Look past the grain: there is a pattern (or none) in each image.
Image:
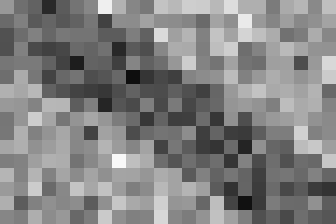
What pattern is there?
a diagonal band
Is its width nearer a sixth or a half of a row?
a half
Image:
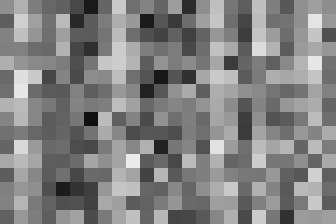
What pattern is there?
bands of columns
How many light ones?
5
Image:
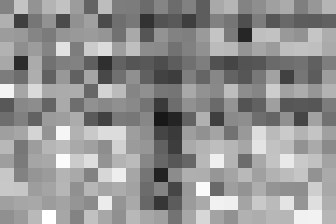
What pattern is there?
bands of rows crossing bands of columns
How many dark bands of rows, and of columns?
3 and 1
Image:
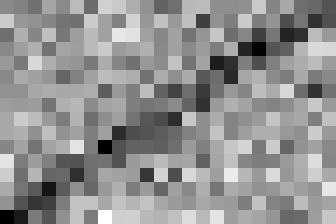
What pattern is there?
a diagonal band
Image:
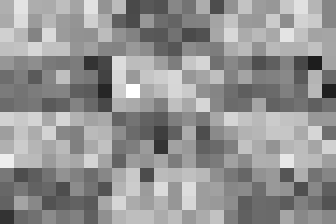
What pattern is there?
a checkerboard
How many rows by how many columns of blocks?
4 by 3
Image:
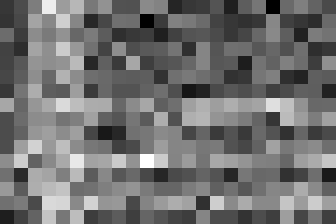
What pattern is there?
bands of rows crossing bands of columns
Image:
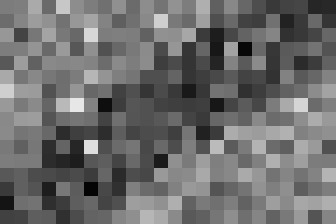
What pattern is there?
a diagonal band
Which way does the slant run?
bottom left to top right
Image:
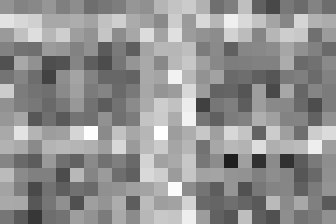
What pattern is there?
bands of rows crossing bands of columns
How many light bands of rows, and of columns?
2 and 1
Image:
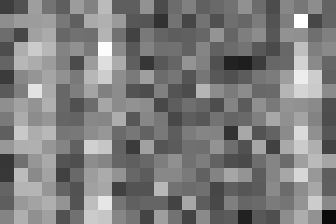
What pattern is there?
bands of columns
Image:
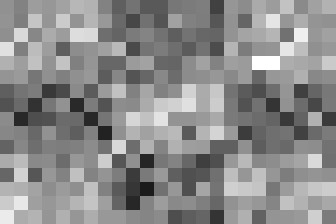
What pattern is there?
a checkerboard
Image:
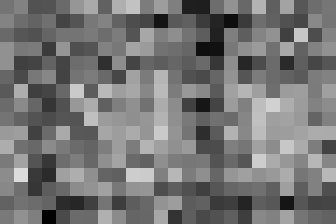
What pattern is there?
bands of rows crossing bands of columns
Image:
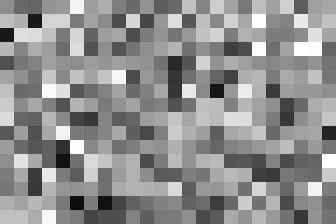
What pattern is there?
only noise
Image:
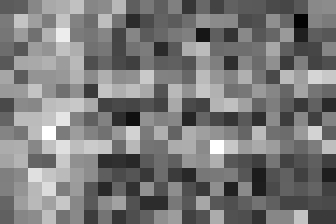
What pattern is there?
bands of rows crossing bands of columns
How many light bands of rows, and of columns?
2 and 1
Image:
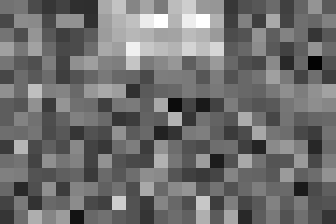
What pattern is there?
one block
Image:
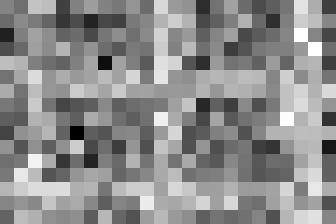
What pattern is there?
bands of rows crossing bands of columns
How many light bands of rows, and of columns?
2 and 3
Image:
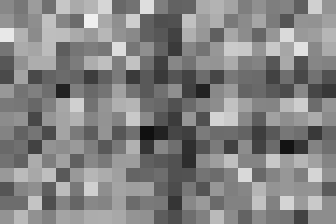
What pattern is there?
bands of rows crossing bands of columns
